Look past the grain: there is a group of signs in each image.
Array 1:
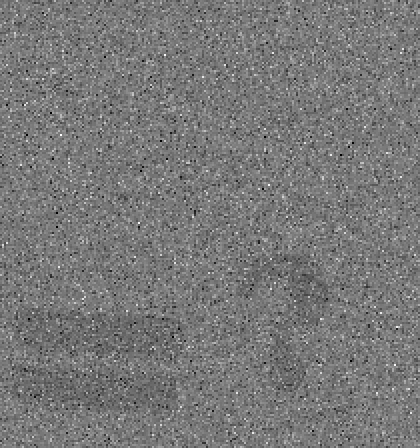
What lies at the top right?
nothing
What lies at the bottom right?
question mark
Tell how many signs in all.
2
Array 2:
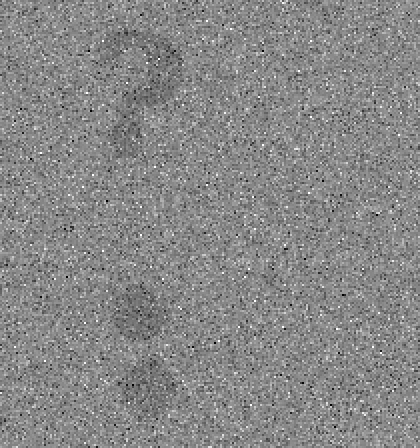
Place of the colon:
bottom left
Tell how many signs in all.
2
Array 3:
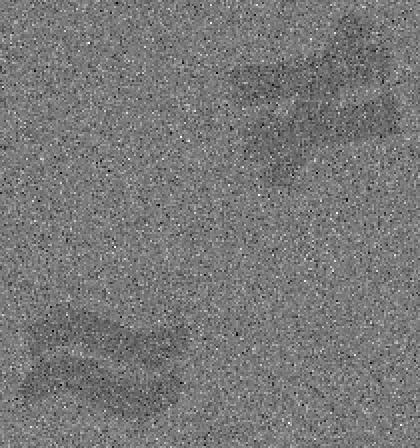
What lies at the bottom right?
nothing
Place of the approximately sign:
bottom left
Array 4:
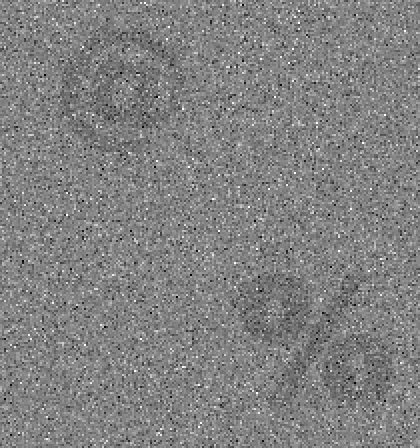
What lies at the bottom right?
percent sign
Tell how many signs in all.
2
